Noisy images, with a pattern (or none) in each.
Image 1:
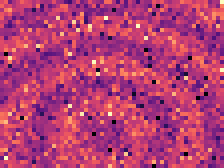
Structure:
rings round one point
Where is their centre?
bottom middle
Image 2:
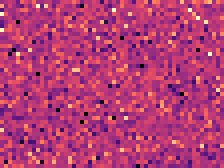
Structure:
only noise
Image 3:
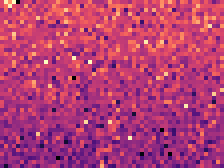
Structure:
a smooth slope
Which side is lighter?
top
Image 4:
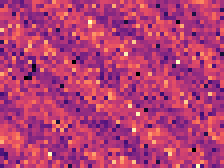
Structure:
diagonal stripes
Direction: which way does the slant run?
top left to bottom right
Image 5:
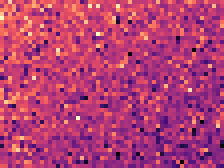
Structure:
a smooth slope
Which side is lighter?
top left
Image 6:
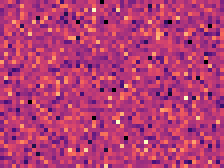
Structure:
only noise
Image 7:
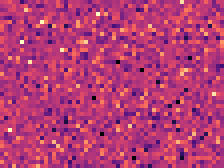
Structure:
only noise
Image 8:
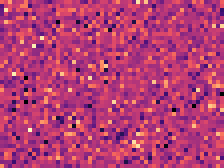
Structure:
only noise
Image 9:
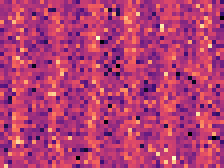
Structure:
vertical stripes
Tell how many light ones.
6
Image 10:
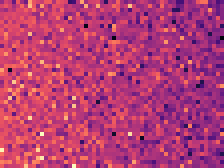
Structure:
a smooth slope
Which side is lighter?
left
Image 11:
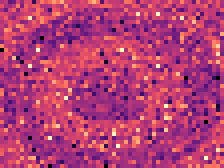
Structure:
rings round one point
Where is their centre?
centre
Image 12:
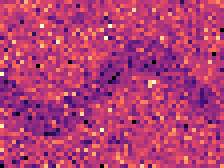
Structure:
a wavy band
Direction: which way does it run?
left to right
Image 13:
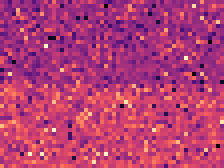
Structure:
a sharp edge
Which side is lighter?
bottom
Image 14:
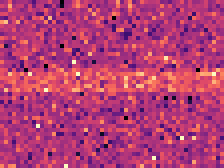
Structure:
one horizontal stripe
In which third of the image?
middle
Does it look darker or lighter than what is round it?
lighter
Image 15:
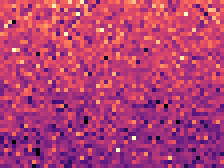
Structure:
a smooth slope
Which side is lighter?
top
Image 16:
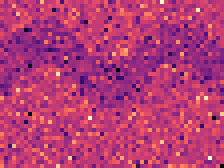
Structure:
a wavy band
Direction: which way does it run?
left to right
